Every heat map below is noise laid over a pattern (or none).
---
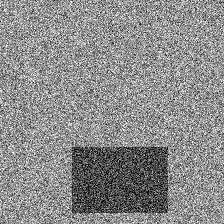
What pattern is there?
one block
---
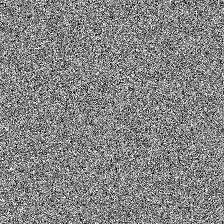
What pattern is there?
only noise
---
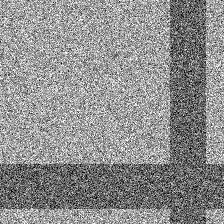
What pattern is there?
bands of rows crossing bands of columns
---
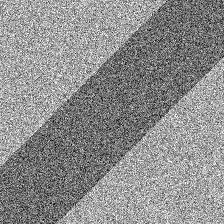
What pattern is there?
a diagonal band
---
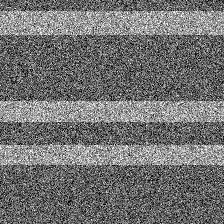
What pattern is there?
bands of rows
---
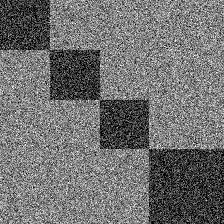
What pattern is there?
blocks along the diagonal
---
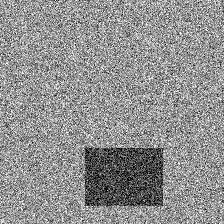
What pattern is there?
one block
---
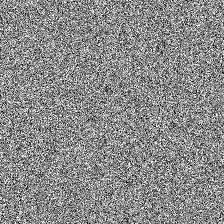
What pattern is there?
only noise
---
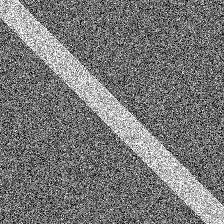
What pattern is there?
a diagonal band
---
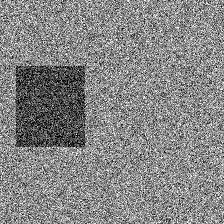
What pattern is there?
one block
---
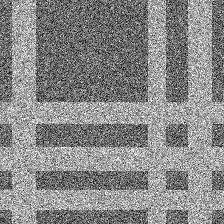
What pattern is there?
bands of rows crossing bands of columns
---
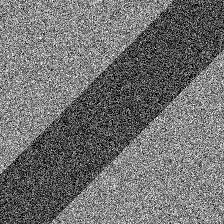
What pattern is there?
a diagonal band
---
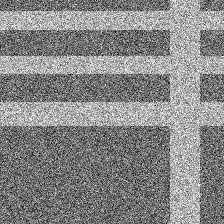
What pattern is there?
bands of rows crossing bands of columns
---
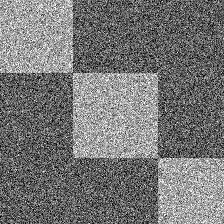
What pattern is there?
blocks along the diagonal
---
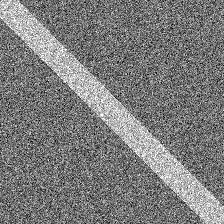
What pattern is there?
a diagonal band
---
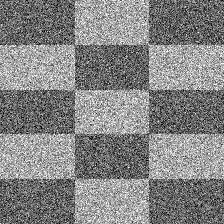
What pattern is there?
a checkerboard
